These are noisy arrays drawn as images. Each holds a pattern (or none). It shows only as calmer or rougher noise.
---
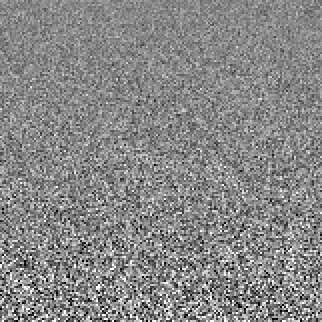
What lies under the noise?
a smooth slope
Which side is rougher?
bottom
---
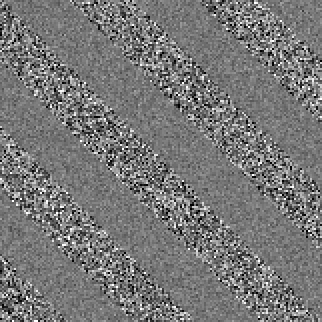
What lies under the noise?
diagonal stripes
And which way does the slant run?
top left to bottom right
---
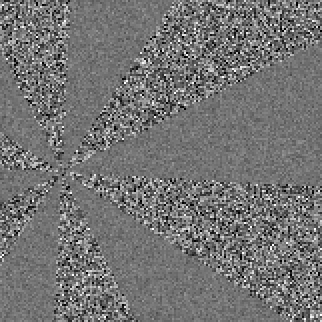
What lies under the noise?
spokes from one point
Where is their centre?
middle left
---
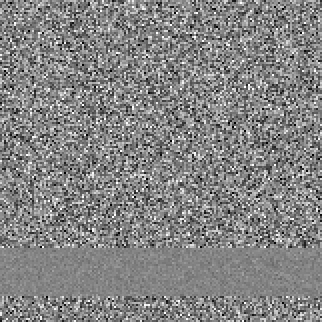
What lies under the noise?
one horizontal stripe
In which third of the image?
bottom
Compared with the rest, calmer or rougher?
calmer
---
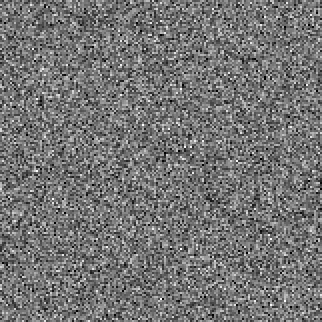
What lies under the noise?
only noise
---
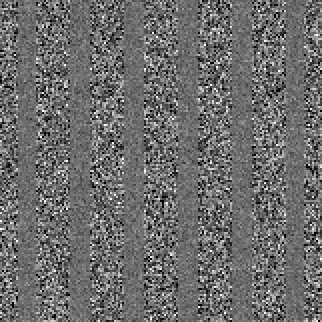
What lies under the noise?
vertical stripes
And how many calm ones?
6
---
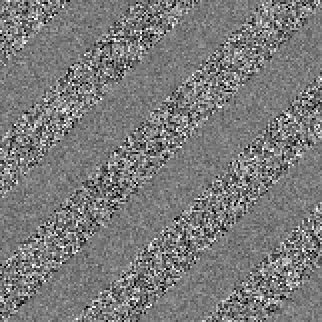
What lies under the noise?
diagonal stripes
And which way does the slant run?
bottom left to top right
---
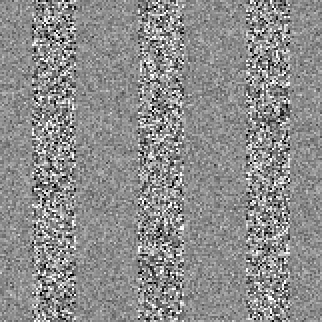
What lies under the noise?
vertical stripes
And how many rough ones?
3
